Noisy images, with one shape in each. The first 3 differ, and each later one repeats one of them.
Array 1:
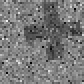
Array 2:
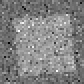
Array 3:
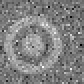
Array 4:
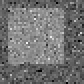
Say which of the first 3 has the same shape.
2
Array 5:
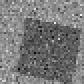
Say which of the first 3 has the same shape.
2
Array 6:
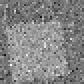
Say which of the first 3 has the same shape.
2
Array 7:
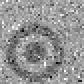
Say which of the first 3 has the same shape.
3
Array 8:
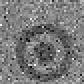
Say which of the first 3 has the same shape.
3
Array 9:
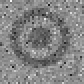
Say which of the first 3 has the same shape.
3
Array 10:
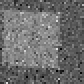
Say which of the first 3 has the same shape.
2
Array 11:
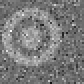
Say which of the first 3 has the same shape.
3
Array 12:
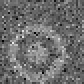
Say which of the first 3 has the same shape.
3
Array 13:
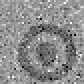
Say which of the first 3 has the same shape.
3
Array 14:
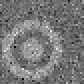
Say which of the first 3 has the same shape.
3
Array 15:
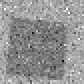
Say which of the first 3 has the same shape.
2
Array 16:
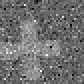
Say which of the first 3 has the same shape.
1
